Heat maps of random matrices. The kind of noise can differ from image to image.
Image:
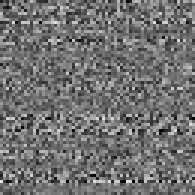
rows of uneven size
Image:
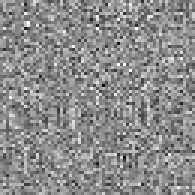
low rank plus noise
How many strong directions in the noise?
one
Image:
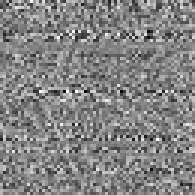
rows of uneven size
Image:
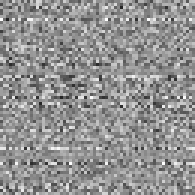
rows of uneven size
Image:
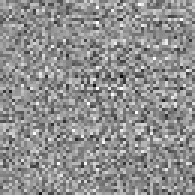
low rank plus noise
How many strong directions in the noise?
two
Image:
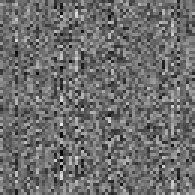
columns of uneven size
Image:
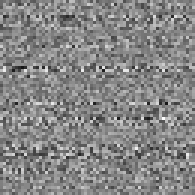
rows of uneven size
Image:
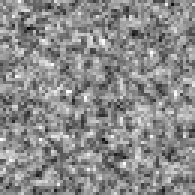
blotchy
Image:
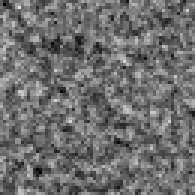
blotchy
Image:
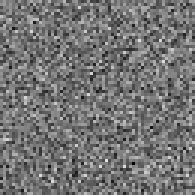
independent entries
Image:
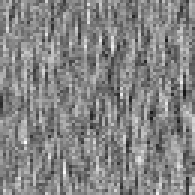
streaked along the columns
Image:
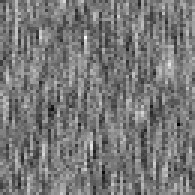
streaked along the columns
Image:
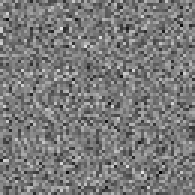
low rank plus noise
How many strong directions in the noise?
five to eight
